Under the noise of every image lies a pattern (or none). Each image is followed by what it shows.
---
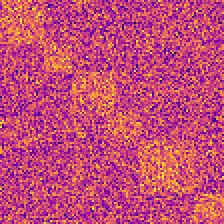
blocks along the diagonal
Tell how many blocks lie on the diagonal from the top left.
6
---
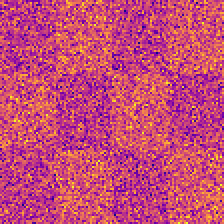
a checkerboard
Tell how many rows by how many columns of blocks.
3 by 4
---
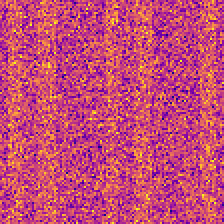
bands of columns
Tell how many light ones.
5
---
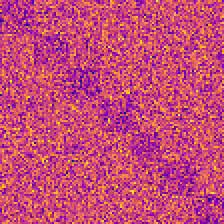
blocks along the diagonal
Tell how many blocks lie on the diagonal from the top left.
7
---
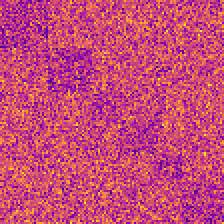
blocks along the diagonal
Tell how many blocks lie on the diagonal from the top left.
6
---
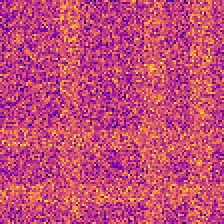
bands of rows crossing bands of columns
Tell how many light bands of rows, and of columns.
2 and 3
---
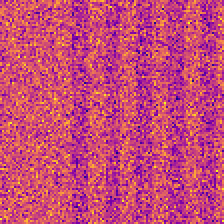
bands of columns
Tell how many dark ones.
5
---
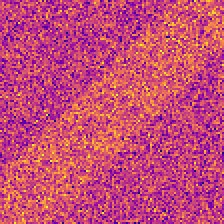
a diagonal band
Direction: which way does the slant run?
bottom left to top right
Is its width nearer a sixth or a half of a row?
a half
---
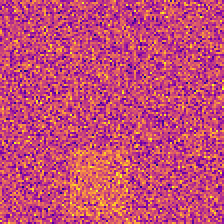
one block
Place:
bottom middle
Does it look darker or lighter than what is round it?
lighter
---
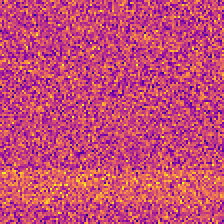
one band of rows
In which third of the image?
bottom
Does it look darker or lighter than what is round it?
lighter
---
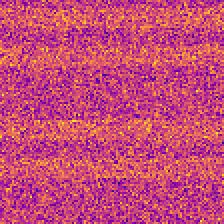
bands of rows
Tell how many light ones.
4
